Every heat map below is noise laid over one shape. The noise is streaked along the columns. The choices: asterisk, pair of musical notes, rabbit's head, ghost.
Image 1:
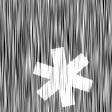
asterisk
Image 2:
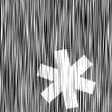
asterisk
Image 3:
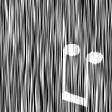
pair of musical notes
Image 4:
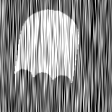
ghost
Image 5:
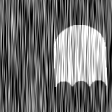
ghost
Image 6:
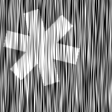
asterisk
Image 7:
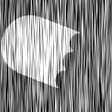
ghost
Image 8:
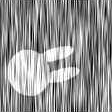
rabbit's head
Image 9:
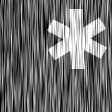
asterisk
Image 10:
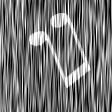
pair of musical notes
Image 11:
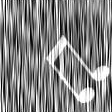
pair of musical notes
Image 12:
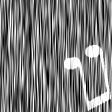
pair of musical notes
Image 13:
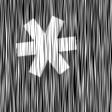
asterisk
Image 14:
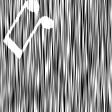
pair of musical notes
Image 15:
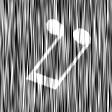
pair of musical notes
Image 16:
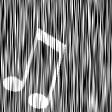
pair of musical notes
